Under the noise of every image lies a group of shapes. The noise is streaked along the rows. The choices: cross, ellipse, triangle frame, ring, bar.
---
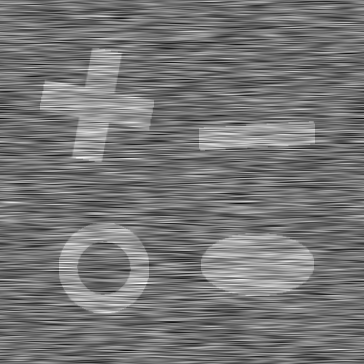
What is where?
top left: cross; top right: bar; bottom left: ring; bottom right: ellipse
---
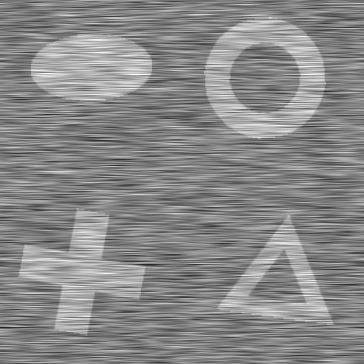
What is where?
top left: ellipse; top right: ring; bottom left: cross; bottom right: triangle frame
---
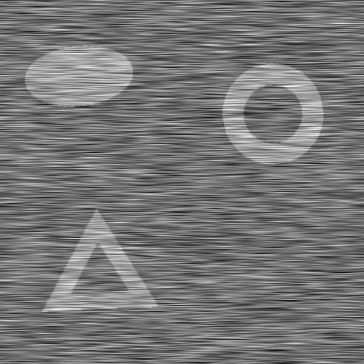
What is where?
top left: ellipse; top right: ring; bottom left: triangle frame
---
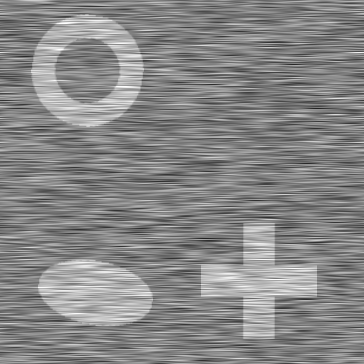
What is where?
top left: ring; bottom left: ellipse; bottom right: cross
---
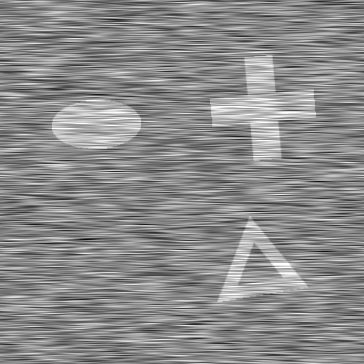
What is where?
top left: ellipse; top right: cross; bottom right: triangle frame
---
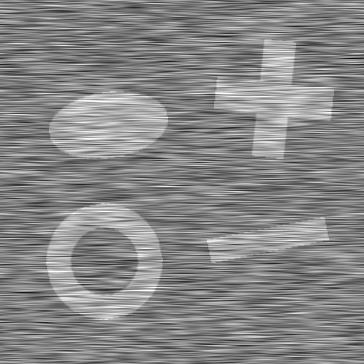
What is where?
top left: ellipse; top right: cross; bottom left: ring; bottom right: bar
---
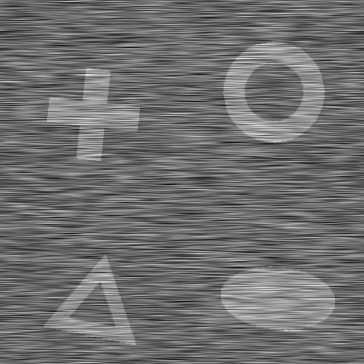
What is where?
top left: cross; top right: ring; bottom left: triangle frame; bottom right: ellipse
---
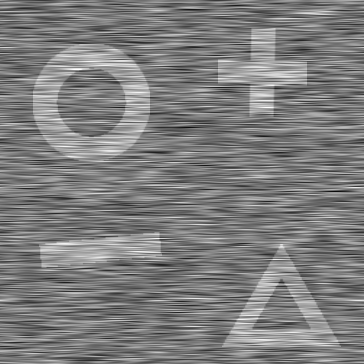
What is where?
top left: ring; top right: cross; bottom left: bar; bottom right: triangle frame
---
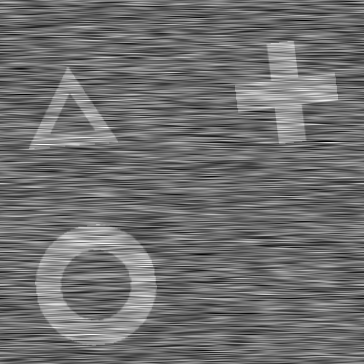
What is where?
top left: triangle frame; top right: cross; bottom left: ring
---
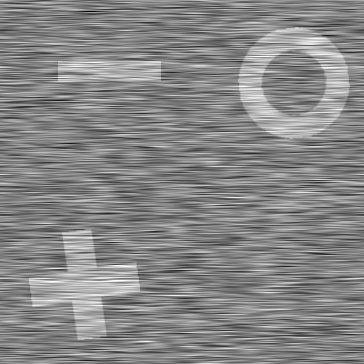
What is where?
top left: bar; top right: ring; bottom left: cross
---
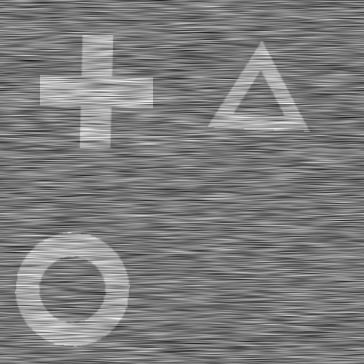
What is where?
top left: cross; top right: triangle frame; bottom left: ring
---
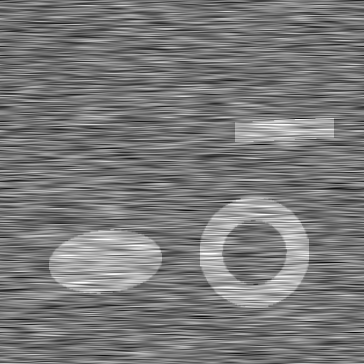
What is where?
top right: bar; bottom left: ellipse; bottom right: ring
